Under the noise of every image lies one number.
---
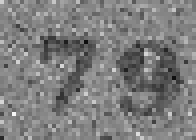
79
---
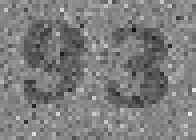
93
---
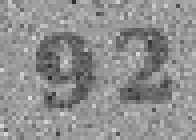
92
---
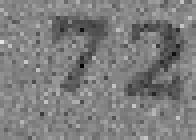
72
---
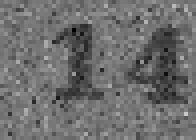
14
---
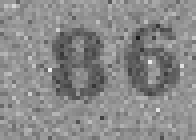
86
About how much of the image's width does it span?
two thirds
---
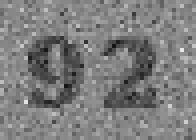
92
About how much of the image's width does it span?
two thirds
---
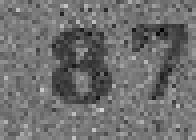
87
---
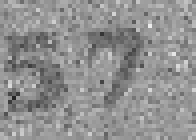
57
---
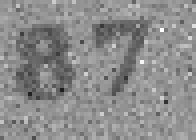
87
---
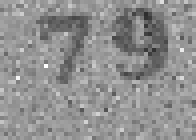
79
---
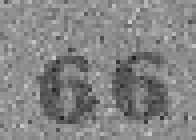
66
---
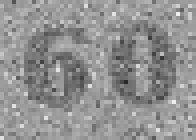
60
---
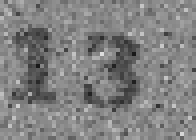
13
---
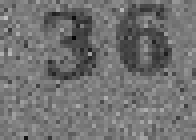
36
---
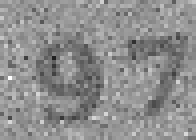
97
